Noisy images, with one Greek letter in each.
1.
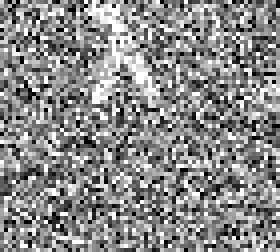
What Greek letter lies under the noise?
lambda
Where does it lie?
top middle
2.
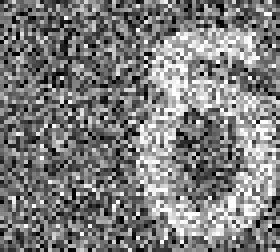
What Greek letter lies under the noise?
delta
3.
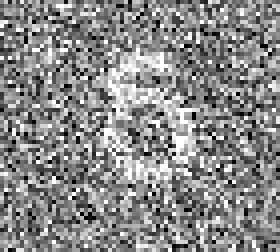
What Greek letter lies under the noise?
delta
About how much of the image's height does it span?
half
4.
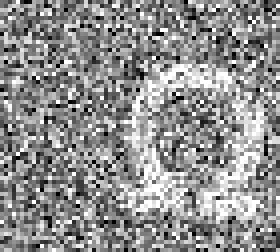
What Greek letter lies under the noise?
omega
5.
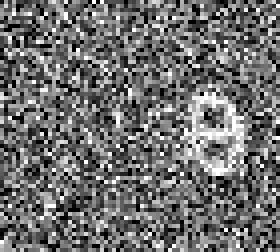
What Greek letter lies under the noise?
theta
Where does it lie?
middle right
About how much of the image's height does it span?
a third
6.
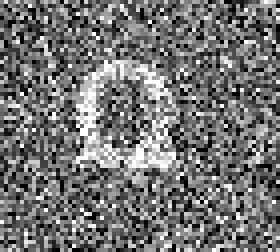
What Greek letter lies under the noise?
omega
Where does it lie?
centre
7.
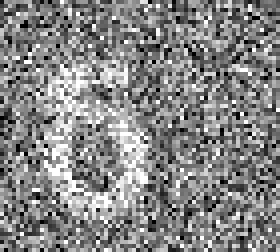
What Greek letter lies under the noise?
delta
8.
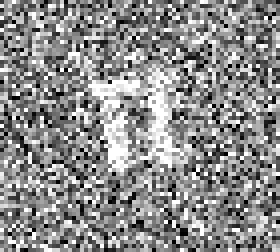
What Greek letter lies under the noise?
pi
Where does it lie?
centre
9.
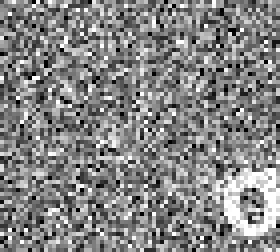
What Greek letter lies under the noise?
sigma
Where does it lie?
bottom right
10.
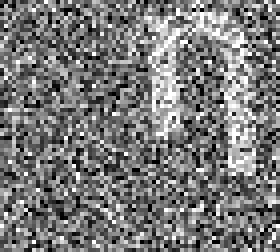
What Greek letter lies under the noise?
eta
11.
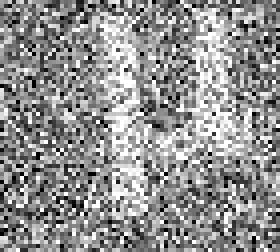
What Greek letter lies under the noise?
mu
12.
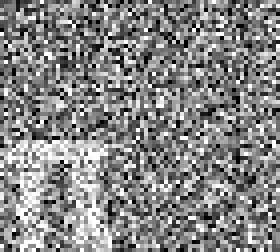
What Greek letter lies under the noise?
pi
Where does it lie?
bottom left
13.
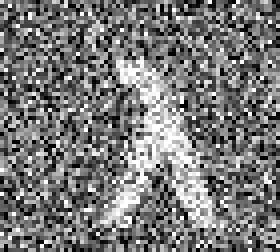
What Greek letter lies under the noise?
lambda
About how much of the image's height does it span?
two thirds
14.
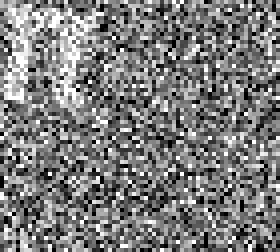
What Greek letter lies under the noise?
pi
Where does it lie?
top left
